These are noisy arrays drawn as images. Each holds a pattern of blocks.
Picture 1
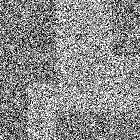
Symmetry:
no symmetry
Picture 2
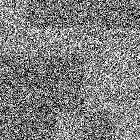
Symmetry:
no symmetry
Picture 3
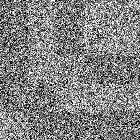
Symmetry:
mirrored about the diagonal from the bottom left
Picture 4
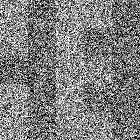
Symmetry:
top and bottom mirror each other
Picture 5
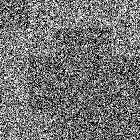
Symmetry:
mirrored about the diagonal from the top left
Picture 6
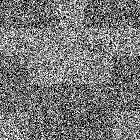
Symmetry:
left and right mirror each other
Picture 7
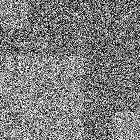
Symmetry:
mirrored about the diagonal from the bottom left
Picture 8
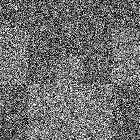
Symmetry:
left and right mirror each other
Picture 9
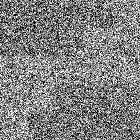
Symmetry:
the same after a half turn
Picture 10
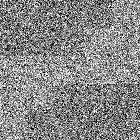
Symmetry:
the same after a half turn
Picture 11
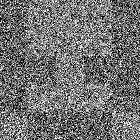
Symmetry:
left and right mirror each other
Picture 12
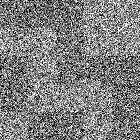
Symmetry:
mirrored about the diagonal from the bottom left
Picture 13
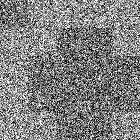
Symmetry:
mirrored about the diagonal from the top left
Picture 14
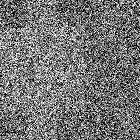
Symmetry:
top and bottom mirror each other
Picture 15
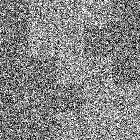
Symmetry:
no symmetry
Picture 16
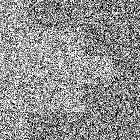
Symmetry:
top and bottom mirror each other
